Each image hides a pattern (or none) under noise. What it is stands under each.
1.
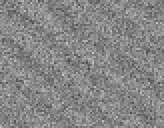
diagonal stripes
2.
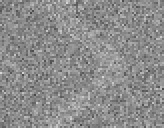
a wavy band
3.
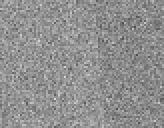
a sharp edge
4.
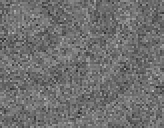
rings round one point
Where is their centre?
top left
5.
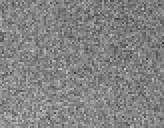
a smooth slope
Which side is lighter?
bottom left
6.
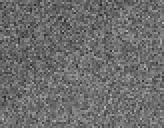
a sharp edge
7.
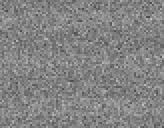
horizontal stripes
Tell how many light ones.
3
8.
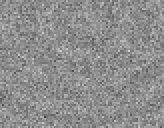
rings round one point
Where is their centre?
top middle
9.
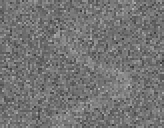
a wavy band
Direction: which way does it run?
top to bottom
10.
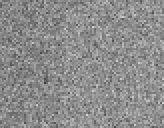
a sharp edge
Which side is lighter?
right
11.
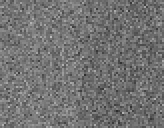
a sharp edge
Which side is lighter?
left
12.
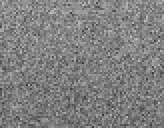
a smooth slope
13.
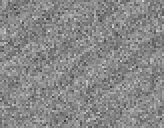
diagonal stripes
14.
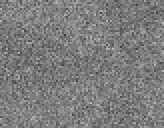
spokes from one point
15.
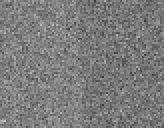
a sharp edge
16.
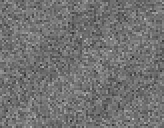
diagonal stripes
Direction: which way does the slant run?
bottom left to top right
